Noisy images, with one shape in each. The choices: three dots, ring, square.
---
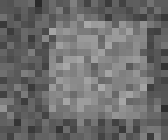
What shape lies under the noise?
square
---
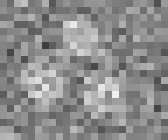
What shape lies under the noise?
three dots
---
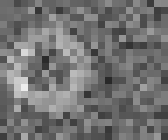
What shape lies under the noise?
ring
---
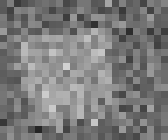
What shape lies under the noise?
square
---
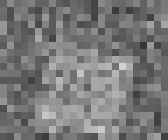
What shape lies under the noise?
square
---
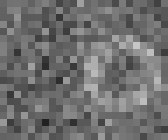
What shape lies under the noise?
ring
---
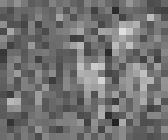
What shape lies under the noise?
three dots
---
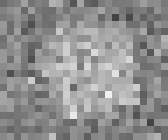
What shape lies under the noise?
square
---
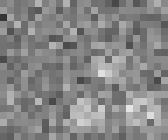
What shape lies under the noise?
three dots
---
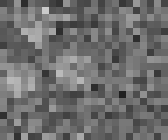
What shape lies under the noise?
three dots
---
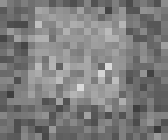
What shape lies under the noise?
square
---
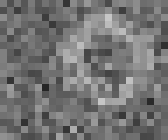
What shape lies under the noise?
ring
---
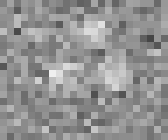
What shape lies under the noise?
three dots
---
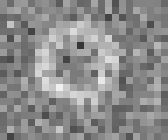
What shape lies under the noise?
ring
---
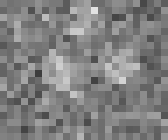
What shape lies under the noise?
three dots
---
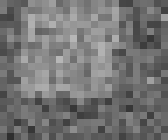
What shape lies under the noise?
square
